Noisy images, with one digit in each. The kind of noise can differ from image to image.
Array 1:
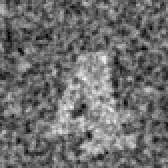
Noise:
blotchy
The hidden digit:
4
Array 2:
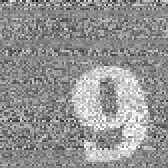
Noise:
rows of uneven size
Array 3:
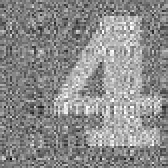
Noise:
low rank plus noise
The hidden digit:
4
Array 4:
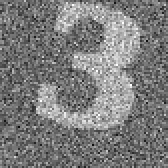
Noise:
independent entries
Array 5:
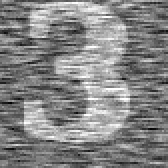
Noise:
streaked along the rows
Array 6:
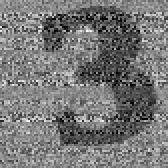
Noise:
rows of uneven size
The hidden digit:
3
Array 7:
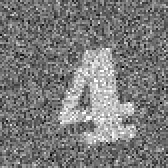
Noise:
independent entries
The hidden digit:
4
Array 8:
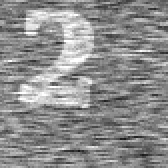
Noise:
streaked along the rows
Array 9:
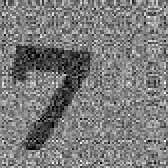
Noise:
low rank plus noise
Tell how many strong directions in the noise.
two
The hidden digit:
7
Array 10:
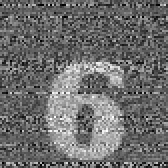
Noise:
rows of uneven size
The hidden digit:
6
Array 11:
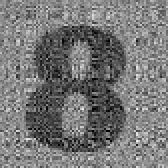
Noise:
low rank plus noise
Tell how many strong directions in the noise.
two
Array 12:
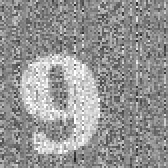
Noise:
columns of uneven size
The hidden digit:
9
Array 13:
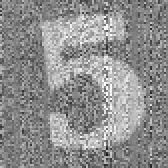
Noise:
columns of uneven size
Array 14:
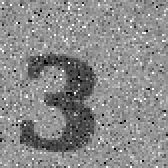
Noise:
heavy tails
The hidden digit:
3
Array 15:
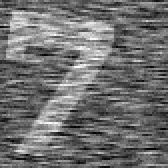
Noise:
streaked along the rows
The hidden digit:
7
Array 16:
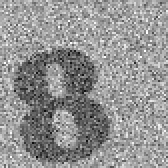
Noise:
independent entries
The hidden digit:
8
